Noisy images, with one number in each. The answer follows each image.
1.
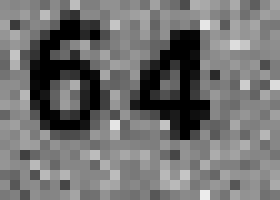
64
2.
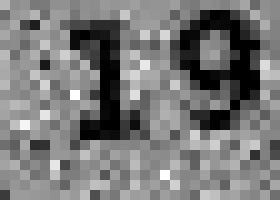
19
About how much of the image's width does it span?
two thirds
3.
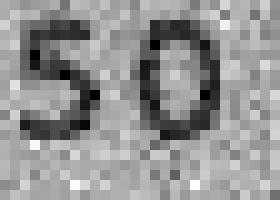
50
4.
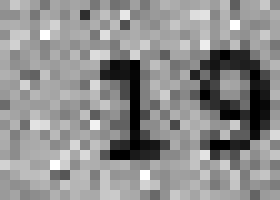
19
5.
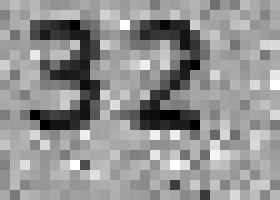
32
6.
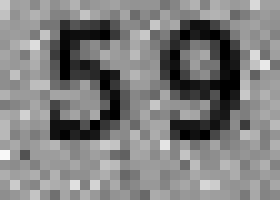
59
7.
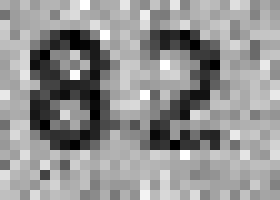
82
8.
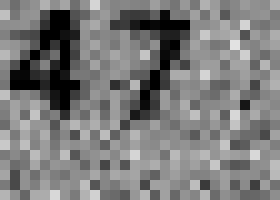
47
